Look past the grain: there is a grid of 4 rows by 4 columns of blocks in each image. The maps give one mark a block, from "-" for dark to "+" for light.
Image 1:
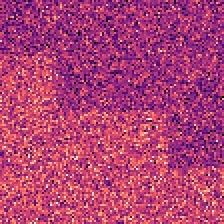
- - - -
+ - - -
+ + + -
+ + + +
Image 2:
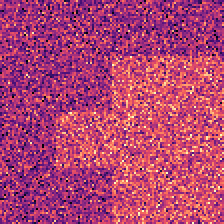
- - - -
- - + +
- + + +
- - + +
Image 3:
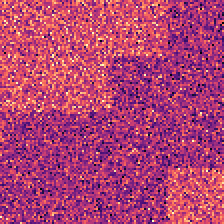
+ + + -
+ + - -
- - - -
- - - +
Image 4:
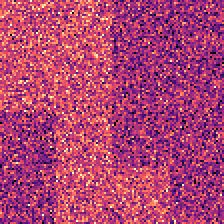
+ + - -
+ + - -
- + - -
- + + -
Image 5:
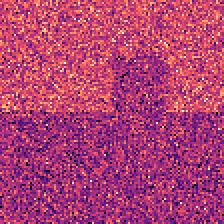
+ + + +
+ + - +
- - - -
- - - -
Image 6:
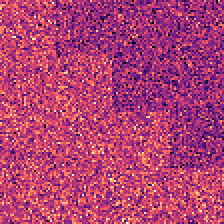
+ - - -
+ + - -
+ + + -
+ + + +
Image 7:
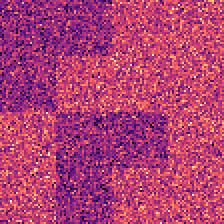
- - + +
- + + +
+ - - +
+ - + +
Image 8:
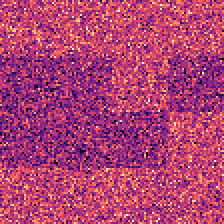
+ + + +
- - + -
- - - +
+ + + +
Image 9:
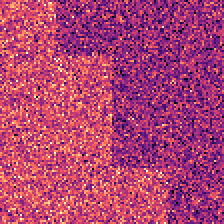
+ - - -
+ + - -
+ + - -
+ + + -
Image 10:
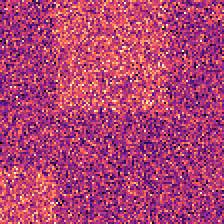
- + + -
- + + -
- - - -
+ - - -
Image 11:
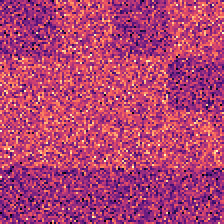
- + - +
+ + + -
+ + + +
- - - -
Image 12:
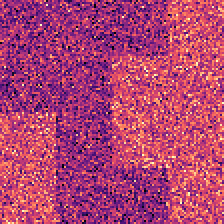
- - - +
- - + +
+ - + +
+ - - +
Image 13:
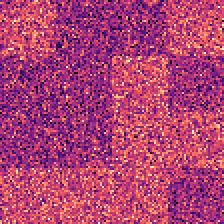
+ - - +
- - + -
- - + +
+ + + -
